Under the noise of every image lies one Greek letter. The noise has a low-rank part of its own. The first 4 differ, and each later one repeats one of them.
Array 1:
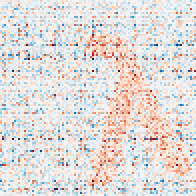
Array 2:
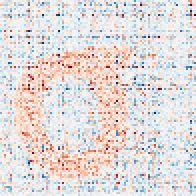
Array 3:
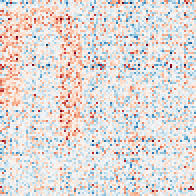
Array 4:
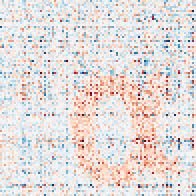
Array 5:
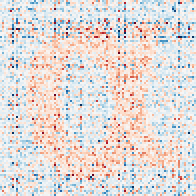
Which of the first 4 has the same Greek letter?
4
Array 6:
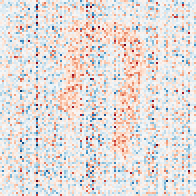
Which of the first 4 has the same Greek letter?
3
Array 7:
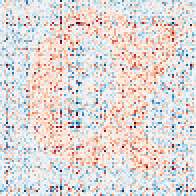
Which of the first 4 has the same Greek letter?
4
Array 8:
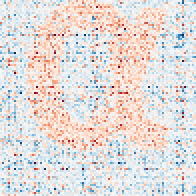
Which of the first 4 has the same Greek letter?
4
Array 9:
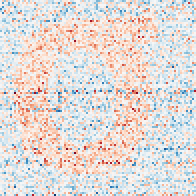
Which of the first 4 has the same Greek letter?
2
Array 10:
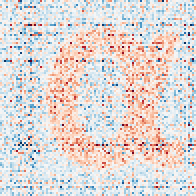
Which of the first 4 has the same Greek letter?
4
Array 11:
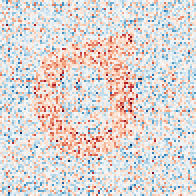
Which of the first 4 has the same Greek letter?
2
